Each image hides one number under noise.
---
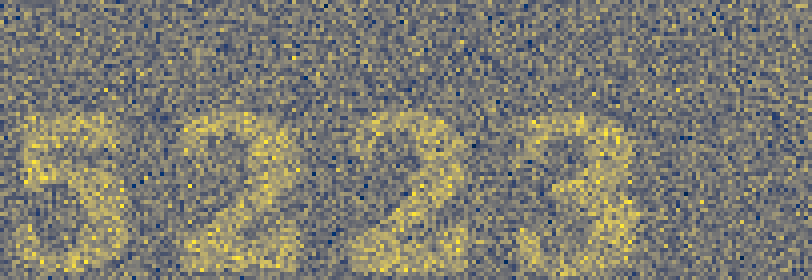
5223
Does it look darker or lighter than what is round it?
lighter
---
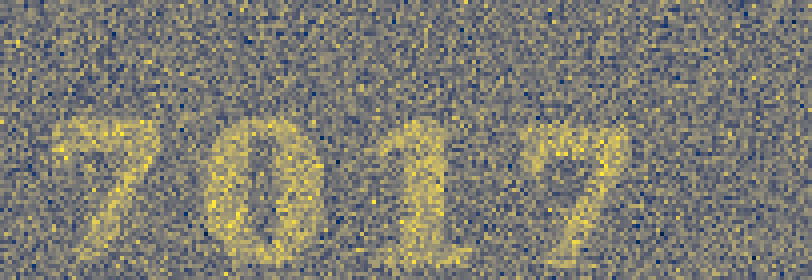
7017
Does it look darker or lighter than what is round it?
lighter
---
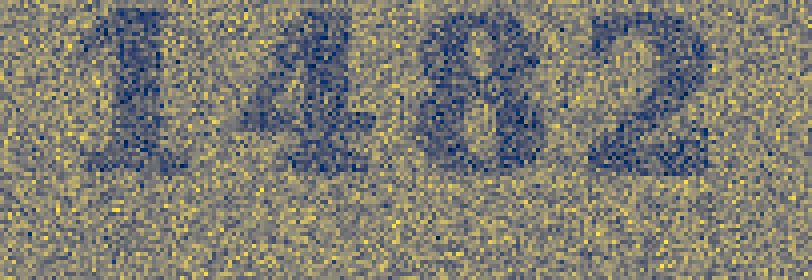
1482
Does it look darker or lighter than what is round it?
darker
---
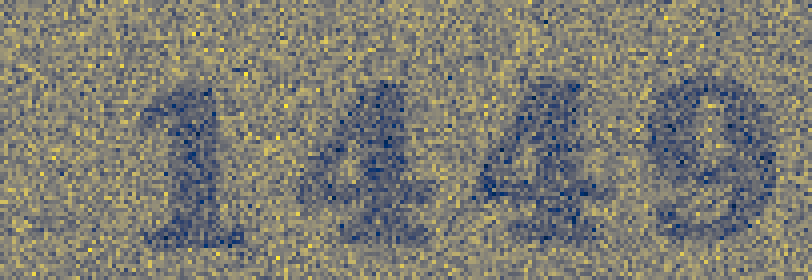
1449
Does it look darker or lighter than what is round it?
darker
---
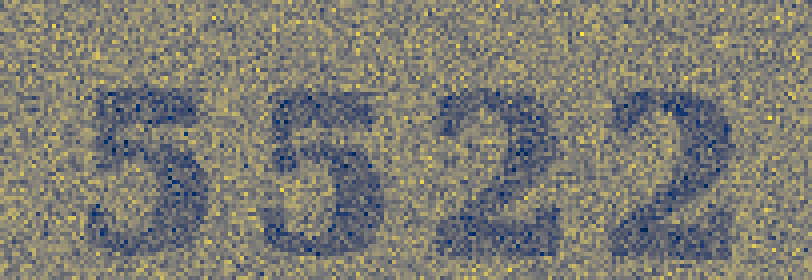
5522
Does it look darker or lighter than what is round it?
darker
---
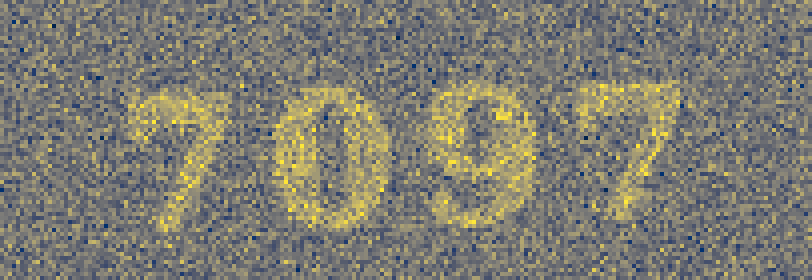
7097
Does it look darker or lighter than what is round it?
lighter
